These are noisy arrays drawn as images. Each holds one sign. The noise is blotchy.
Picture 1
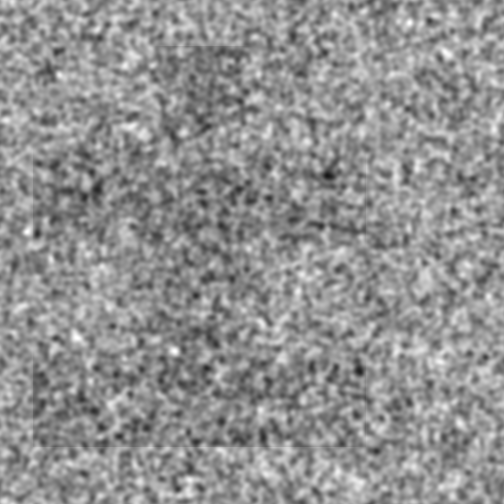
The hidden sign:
plus-minus sign
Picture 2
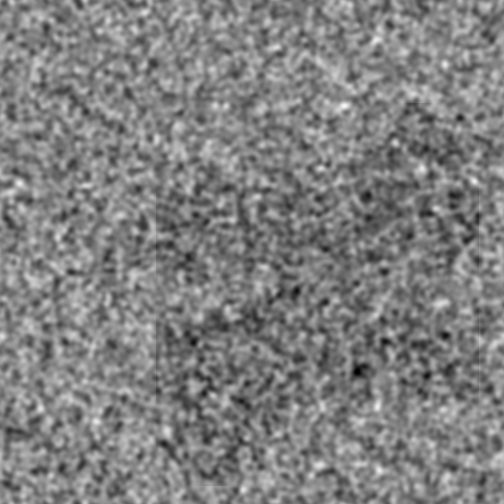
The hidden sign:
not-equal sign
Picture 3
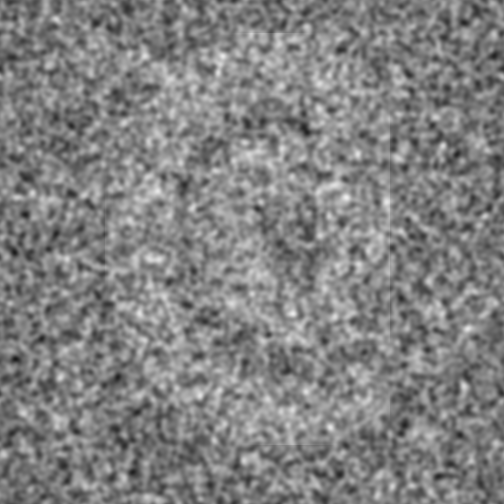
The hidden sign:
at sign
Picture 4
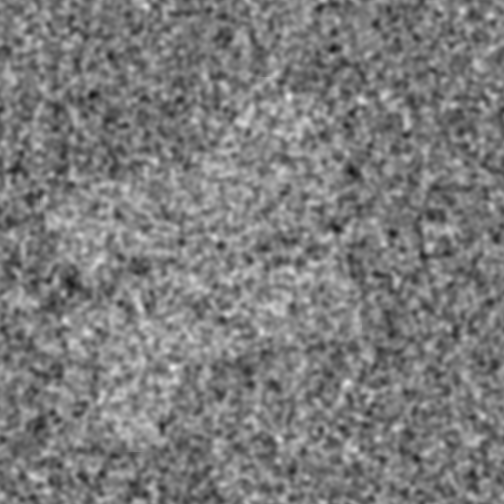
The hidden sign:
not-equal sign
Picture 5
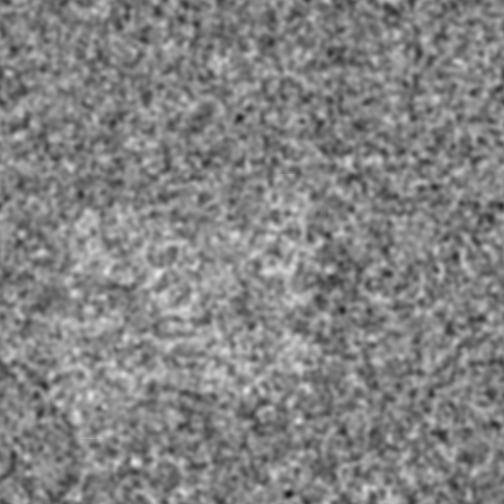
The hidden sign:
not-equal sign
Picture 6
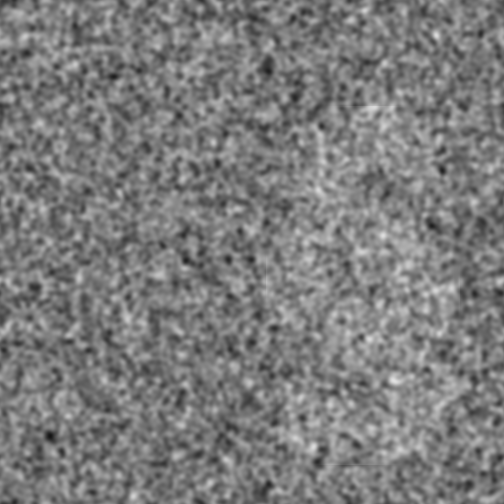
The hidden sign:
section sign
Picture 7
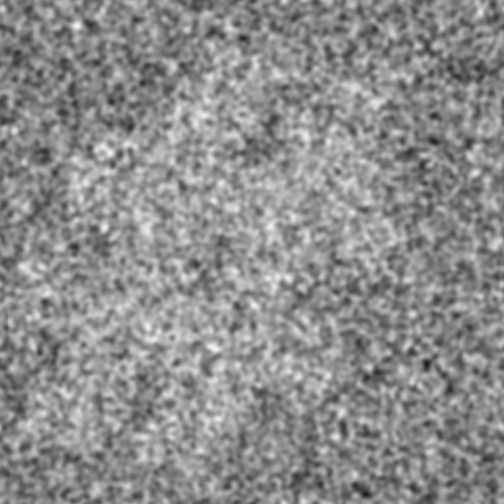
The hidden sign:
hash sign
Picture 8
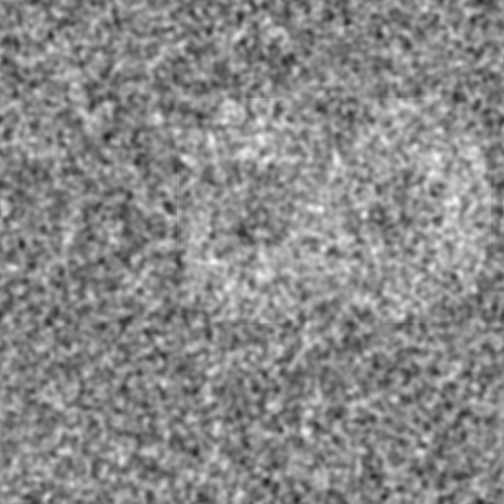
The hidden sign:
infinity sign
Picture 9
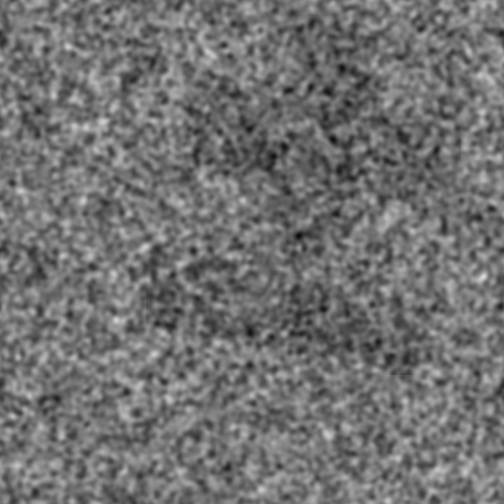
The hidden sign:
plus-minus sign
